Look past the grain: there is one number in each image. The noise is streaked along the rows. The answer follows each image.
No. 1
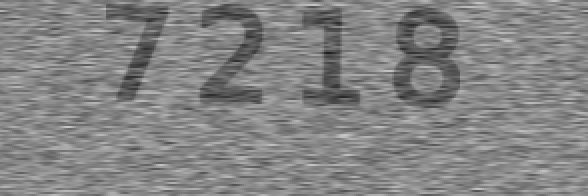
7218
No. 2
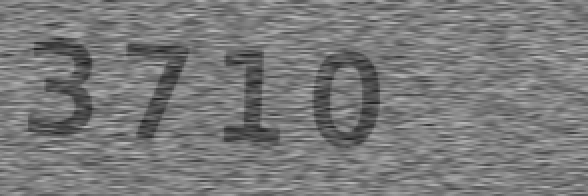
3710
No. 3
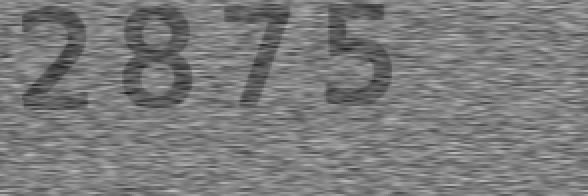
2875
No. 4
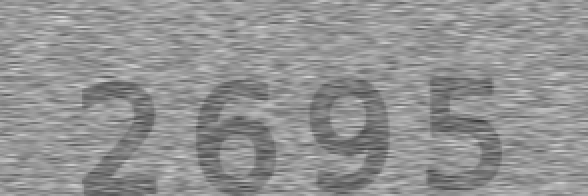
2695
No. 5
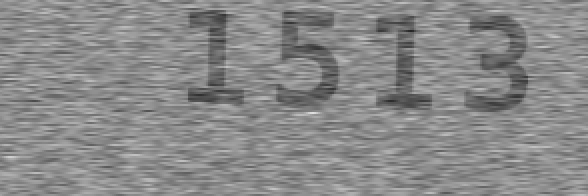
1513
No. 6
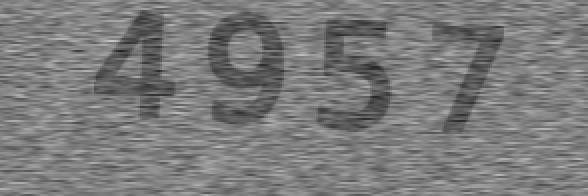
4957
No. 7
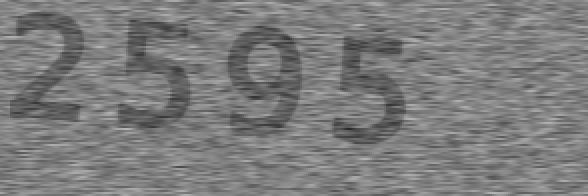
2595
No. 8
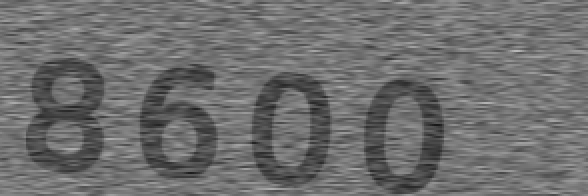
8600
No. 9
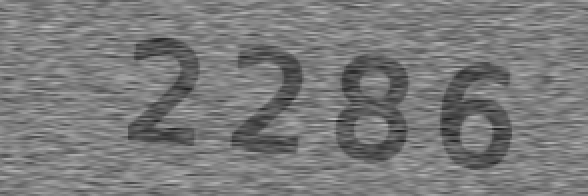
2286
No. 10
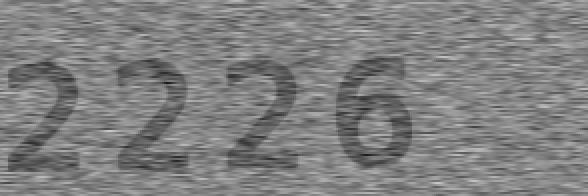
2226
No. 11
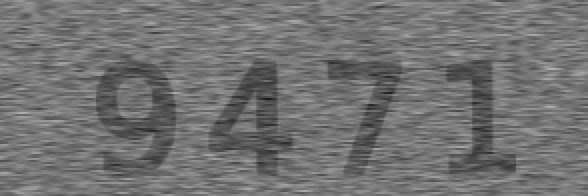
9471
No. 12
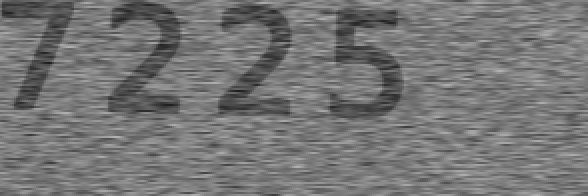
7225
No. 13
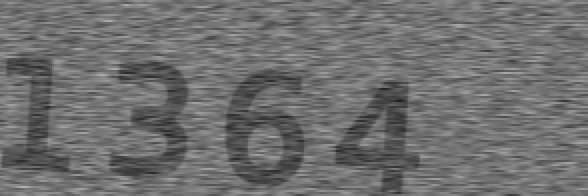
1364
